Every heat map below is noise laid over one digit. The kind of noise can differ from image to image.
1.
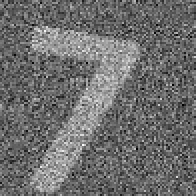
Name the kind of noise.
low rank plus noise
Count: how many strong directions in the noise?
three or four
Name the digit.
7
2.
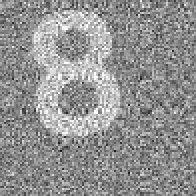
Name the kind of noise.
low rank plus noise
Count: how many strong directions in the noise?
one
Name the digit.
8
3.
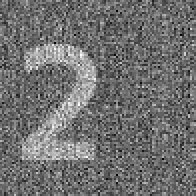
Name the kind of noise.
low rank plus noise
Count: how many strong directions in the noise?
three or four
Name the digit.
2
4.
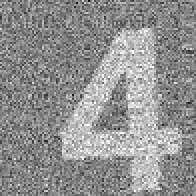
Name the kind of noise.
low rank plus noise
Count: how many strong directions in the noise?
two
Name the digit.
4
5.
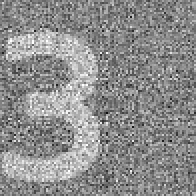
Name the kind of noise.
low rank plus noise
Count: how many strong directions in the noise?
three or four
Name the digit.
3
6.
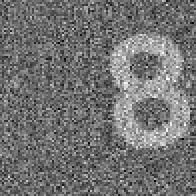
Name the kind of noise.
low rank plus noise
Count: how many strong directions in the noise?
three or four
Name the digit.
8
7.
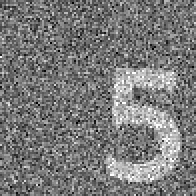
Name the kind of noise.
independent entries
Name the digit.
5
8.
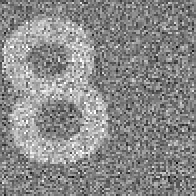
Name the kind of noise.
low rank plus noise
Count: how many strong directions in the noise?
five to eight
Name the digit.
8
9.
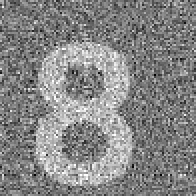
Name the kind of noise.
low rank plus noise
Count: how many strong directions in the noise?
five to eight
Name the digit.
8
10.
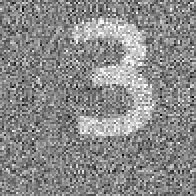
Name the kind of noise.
low rank plus noise
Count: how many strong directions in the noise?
one
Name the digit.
3
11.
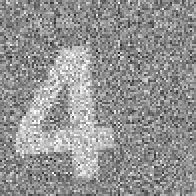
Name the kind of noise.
low rank plus noise
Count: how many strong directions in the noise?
three or four
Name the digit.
4
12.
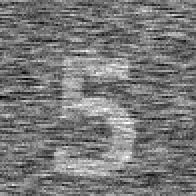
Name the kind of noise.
streaked along the rows
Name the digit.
5
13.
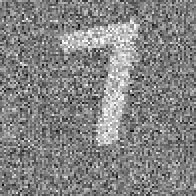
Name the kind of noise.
low rank plus noise
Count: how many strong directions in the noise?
five to eight
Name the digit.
7
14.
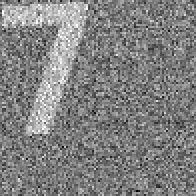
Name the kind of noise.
low rank plus noise
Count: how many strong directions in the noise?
three or four
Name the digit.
7
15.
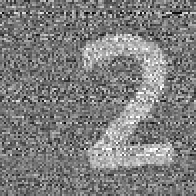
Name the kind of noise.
rows of uneven size
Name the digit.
2
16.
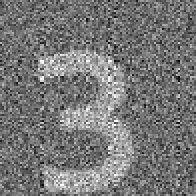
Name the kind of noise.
low rank plus noise
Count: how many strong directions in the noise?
one
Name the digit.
3
